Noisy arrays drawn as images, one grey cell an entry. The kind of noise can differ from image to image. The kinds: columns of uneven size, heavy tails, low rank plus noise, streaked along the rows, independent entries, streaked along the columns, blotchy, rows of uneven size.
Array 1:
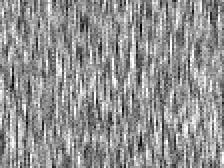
streaked along the columns
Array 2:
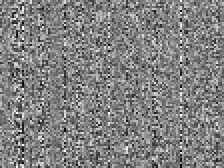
columns of uneven size
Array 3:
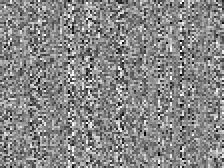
columns of uneven size
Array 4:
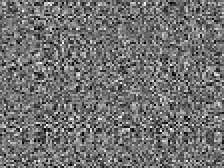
low rank plus noise
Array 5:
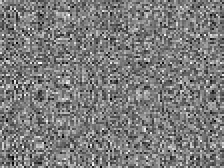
low rank plus noise
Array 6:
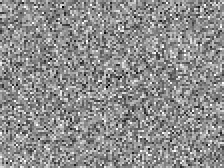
independent entries
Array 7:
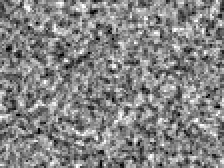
blotchy
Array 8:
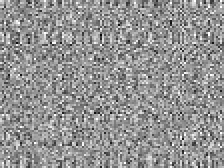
low rank plus noise
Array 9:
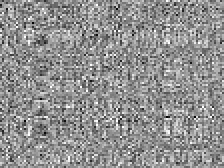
low rank plus noise
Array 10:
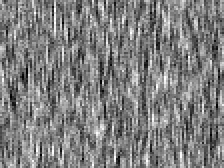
streaked along the columns
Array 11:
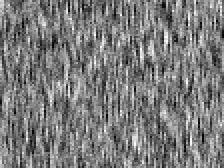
streaked along the columns
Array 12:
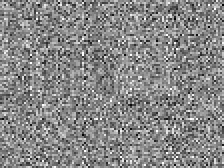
low rank plus noise
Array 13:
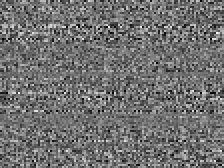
rows of uneven size
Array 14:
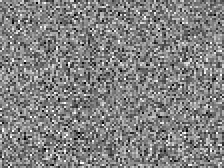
low rank plus noise
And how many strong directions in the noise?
five to eight
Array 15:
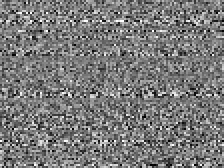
rows of uneven size
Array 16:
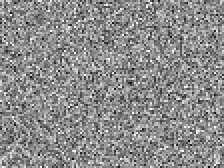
independent entries
